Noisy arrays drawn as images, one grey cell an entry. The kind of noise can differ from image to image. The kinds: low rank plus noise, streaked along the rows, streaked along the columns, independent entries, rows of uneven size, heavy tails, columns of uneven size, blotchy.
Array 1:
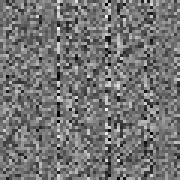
columns of uneven size
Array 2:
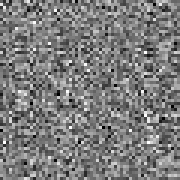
low rank plus noise
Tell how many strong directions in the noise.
two
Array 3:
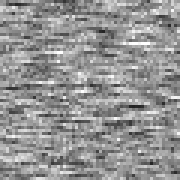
streaked along the rows
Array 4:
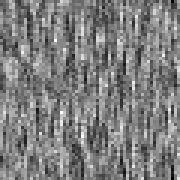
streaked along the columns
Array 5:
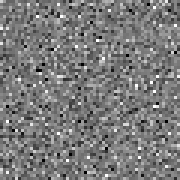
heavy tails
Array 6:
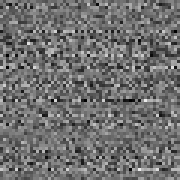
rows of uneven size
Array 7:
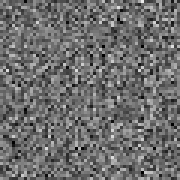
low rank plus noise
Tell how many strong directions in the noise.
five to eight
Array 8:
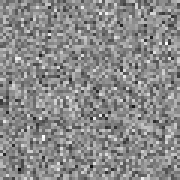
independent entries
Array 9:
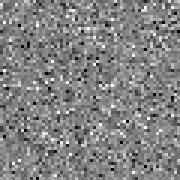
heavy tails
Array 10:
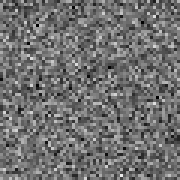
independent entries
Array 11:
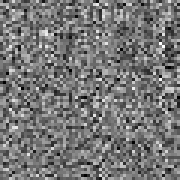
low rank plus noise
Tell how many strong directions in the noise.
three or four
